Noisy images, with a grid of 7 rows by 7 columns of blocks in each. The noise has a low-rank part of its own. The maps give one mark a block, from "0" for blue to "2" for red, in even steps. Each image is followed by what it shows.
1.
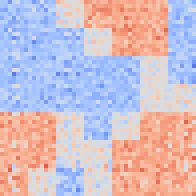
0 0 1 2 2 2 0
0 0 0 1 2 2 0
0 0 0 0 0 1 0
0 0 0 0 0 1 1
2 2 1 0 1 2 2
2 2 1 1 2 2 2
2 1 0 1 2 2 2
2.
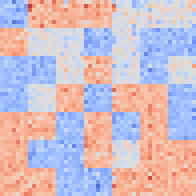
0 2 2 2 1 1 1
2 1 1 0 1 0 0
0 0 1 2 1 0 1
0 1 2 0 2 2 0
2 2 0 2 0 2 0
2 0 0 2 1 2 2
2 2 0 0 2 2 2
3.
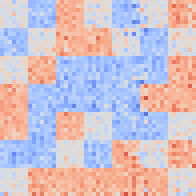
1 0 2 1 0 1 2
0 1 2 2 1 0 1
1 2 0 0 0 0 2
2 0 0 0 0 2 2
2 0 2 1 0 0 1
0 0 1 0 2 1 2
1 2 2 2 2 2 1
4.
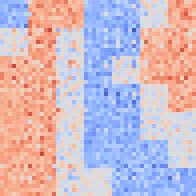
0 2 2 0 0 1 2
1 2 1 0 0 2 2
2 2 1 0 1 2 2
2 2 1 0 0 1 2
2 2 1 0 0 1 1
2 2 1 0 0 0 1
2 2 1 1 0 0 0
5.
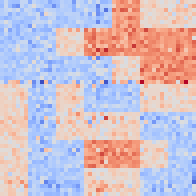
0 0 0 0 2 1 1
0 0 1 2 2 2 2
0 0 0 0 1 2 2
1 0 1 0 0 1 1
1 0 1 1 1 0 0
1 0 0 2 2 1 0
1 0 0 1 1 0 0
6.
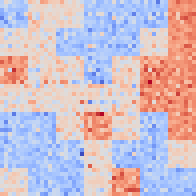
0 1 1 0 0 0 2
1 1 0 0 0 1 2
2 1 1 0 1 2 2
1 1 1 1 1 2 2
0 0 1 2 1 0 2
0 0 0 1 0 0 1
1 0 0 1 2 0 0
